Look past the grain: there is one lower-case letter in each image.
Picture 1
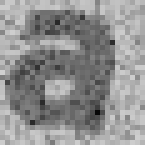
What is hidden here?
dark a
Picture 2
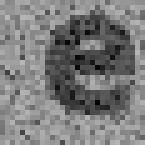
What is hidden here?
dark e
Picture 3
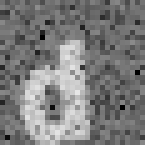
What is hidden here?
light d
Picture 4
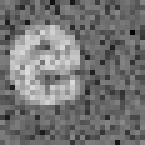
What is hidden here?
light e
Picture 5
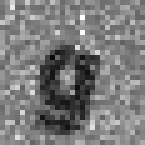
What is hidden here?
dark g
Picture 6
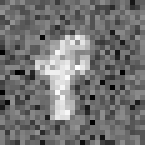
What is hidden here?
light f
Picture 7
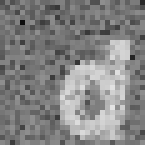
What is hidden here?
light d
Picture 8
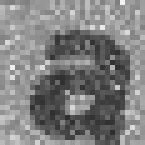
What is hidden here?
dark a
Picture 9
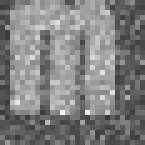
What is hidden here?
light m
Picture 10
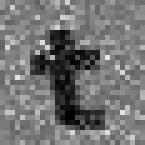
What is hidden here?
dark t
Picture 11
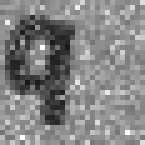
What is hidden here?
dark q
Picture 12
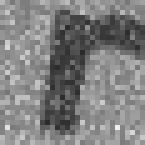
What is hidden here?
dark r
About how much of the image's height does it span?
nearly all
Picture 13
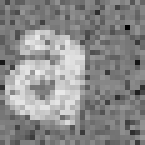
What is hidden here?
light a
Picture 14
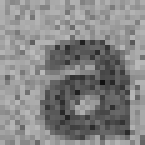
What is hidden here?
dark a
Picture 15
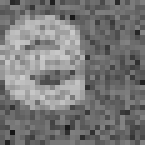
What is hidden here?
light e
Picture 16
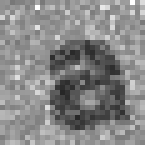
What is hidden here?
dark a
